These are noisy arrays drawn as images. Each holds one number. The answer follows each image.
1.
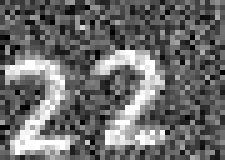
22
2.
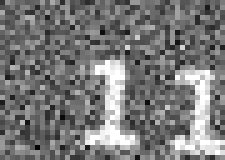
11
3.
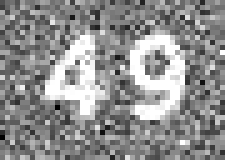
49
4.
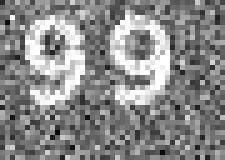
99
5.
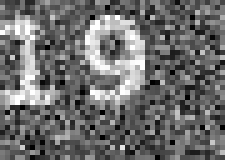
19
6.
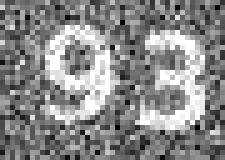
93
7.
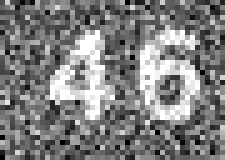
46
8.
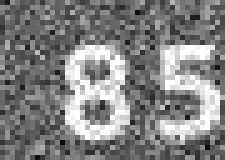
85
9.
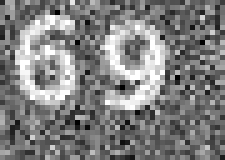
69
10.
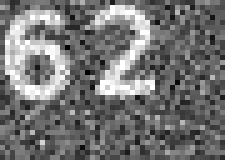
62
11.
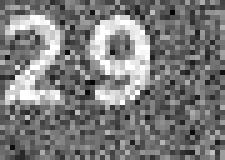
29
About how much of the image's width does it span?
two thirds
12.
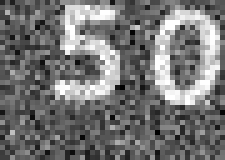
50
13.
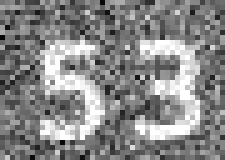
53
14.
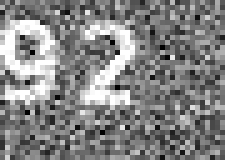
92
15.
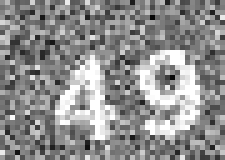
49
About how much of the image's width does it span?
two thirds
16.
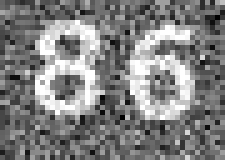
86
